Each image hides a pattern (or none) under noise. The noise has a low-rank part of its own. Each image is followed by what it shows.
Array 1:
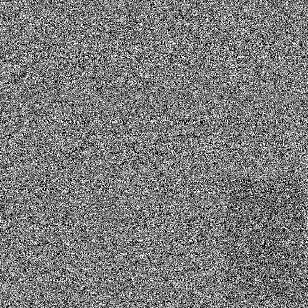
one block
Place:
bottom right
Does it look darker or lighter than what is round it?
darker
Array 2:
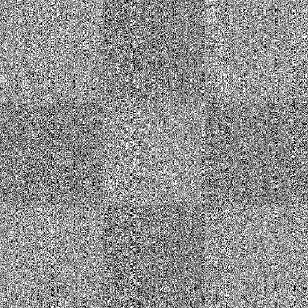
a checkerboard
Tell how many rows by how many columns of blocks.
3 by 3
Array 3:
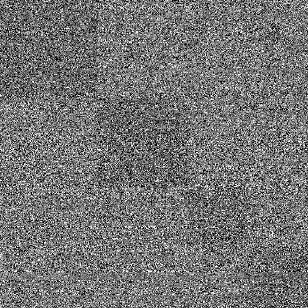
blocks along the diagonal
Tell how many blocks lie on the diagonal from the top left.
4
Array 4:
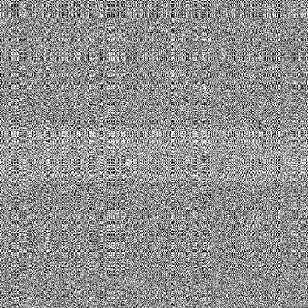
one band of rows
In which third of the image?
middle
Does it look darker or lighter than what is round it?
lighter
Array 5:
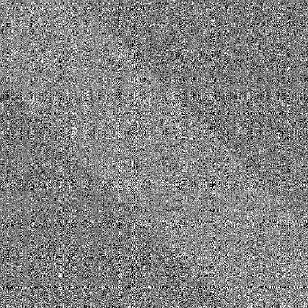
a diagonal band
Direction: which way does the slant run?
top left to bottom right
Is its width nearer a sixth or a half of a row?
a half
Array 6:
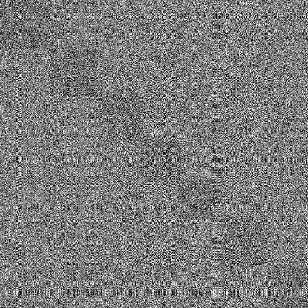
blocks along the diagonal
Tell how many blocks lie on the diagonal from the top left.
7
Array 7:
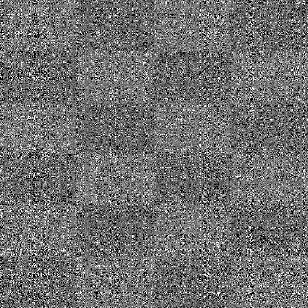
a checkerboard
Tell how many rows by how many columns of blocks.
6 by 4
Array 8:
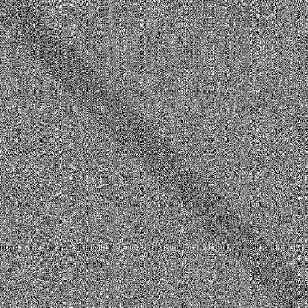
a diagonal band
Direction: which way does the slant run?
top left to bottom right
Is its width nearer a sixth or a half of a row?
a sixth
